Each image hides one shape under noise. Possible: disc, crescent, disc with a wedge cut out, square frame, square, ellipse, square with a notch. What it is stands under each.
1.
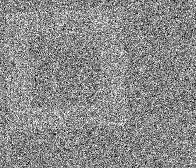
light square frame
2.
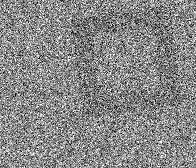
dark square frame
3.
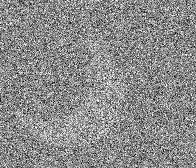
light crescent
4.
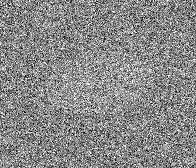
light ellipse
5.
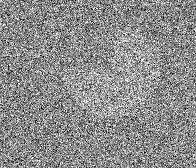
light disc with a wedge cut out
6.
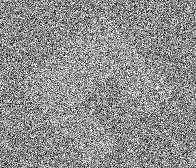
light square with a notch
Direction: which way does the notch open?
down and right
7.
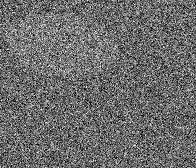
light ellipse
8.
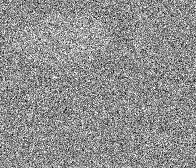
light ellipse
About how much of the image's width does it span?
half
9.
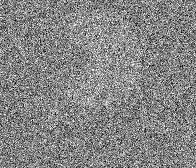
light disc with a wedge cut out
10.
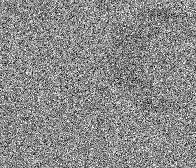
dark crescent
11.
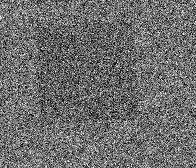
dark square
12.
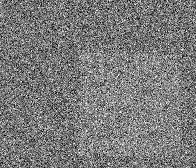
light square
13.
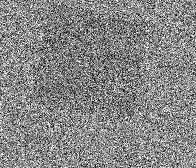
dark square
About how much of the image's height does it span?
two thirds
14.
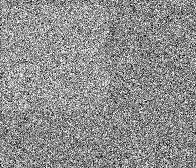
light square
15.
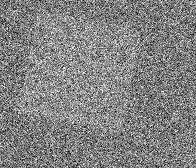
light square
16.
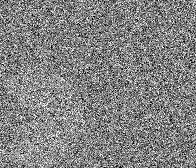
light disc with a wedge cut out
